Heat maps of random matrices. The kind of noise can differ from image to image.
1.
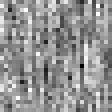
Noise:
streaked along the columns
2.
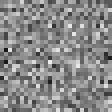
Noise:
low rank plus noise
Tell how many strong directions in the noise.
five to eight
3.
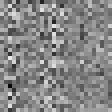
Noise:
columns of uneven size
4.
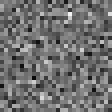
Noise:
independent entries
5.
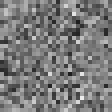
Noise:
low rank plus noise
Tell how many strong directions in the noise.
three or four
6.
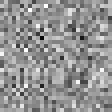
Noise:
low rank plus noise
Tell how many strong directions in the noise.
one
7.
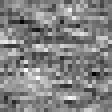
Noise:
streaked along the rows
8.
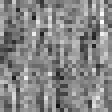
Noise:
streaked along the columns
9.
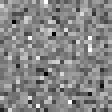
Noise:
heavy tails
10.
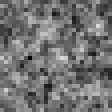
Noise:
blotchy
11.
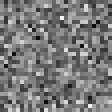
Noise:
independent entries
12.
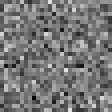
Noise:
low rank plus noise
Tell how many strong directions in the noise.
one
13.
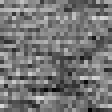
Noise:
streaked along the rows
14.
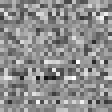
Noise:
rows of uneven size
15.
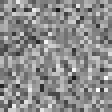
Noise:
independent entries
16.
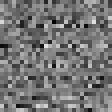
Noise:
rows of uneven size
